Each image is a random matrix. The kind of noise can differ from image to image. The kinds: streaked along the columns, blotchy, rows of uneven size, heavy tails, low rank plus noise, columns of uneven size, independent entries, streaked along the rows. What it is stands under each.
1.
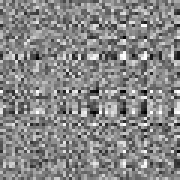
low rank plus noise
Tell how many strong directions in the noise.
one
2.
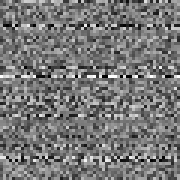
rows of uneven size
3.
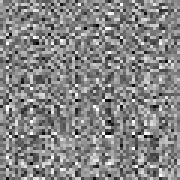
low rank plus noise
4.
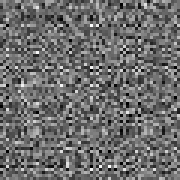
low rank plus noise
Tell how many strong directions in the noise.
two
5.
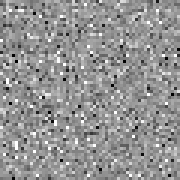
heavy tails
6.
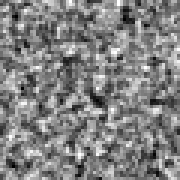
blotchy
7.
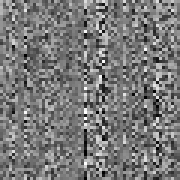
columns of uneven size
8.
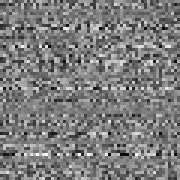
rows of uneven size
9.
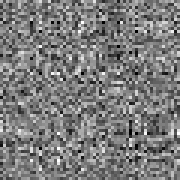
low rank plus noise
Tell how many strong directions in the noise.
three or four
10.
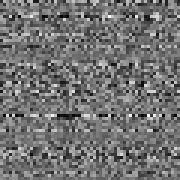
rows of uneven size
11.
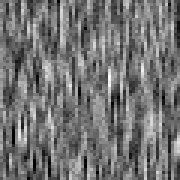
streaked along the columns
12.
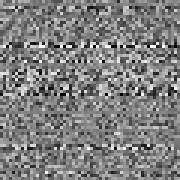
rows of uneven size
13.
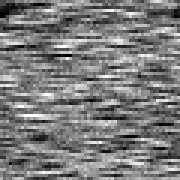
streaked along the rows
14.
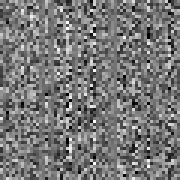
columns of uneven size
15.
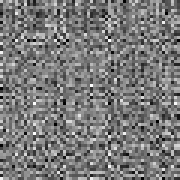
low rank plus noise
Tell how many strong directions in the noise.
two
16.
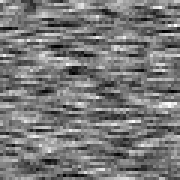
streaked along the rows
